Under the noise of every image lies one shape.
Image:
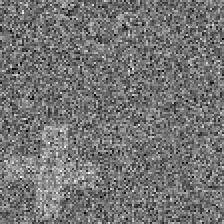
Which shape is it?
cross
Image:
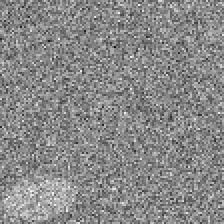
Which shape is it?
ellipse
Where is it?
bottom left
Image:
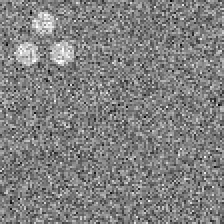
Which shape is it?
three dots
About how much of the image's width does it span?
a quarter
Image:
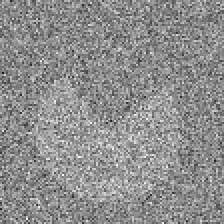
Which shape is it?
disc with a wedge cut out
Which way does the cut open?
up
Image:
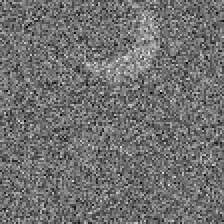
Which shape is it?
crescent
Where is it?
top middle
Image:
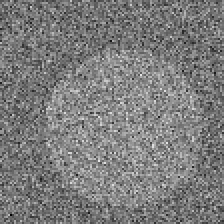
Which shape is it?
disc
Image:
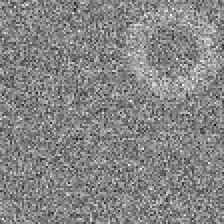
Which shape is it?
ring
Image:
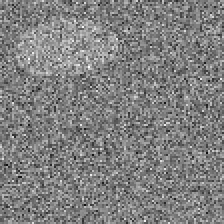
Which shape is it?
ellipse
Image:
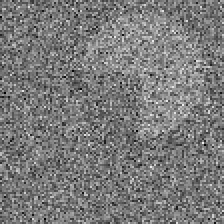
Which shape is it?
disc with a wedge cut out
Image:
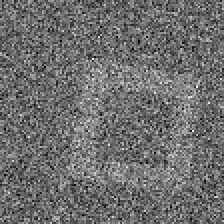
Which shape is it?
square frame
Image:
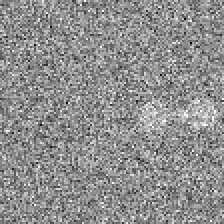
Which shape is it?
dumbbell
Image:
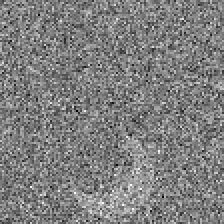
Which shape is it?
crescent
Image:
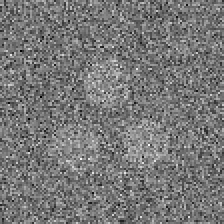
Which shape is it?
three dots
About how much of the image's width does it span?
half
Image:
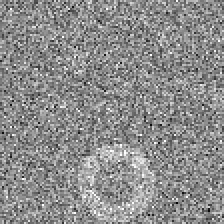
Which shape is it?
ring
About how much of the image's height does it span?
a third
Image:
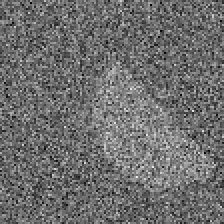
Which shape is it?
half disc
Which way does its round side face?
down and left
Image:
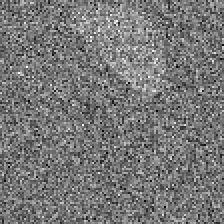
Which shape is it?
half disc
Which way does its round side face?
up and right
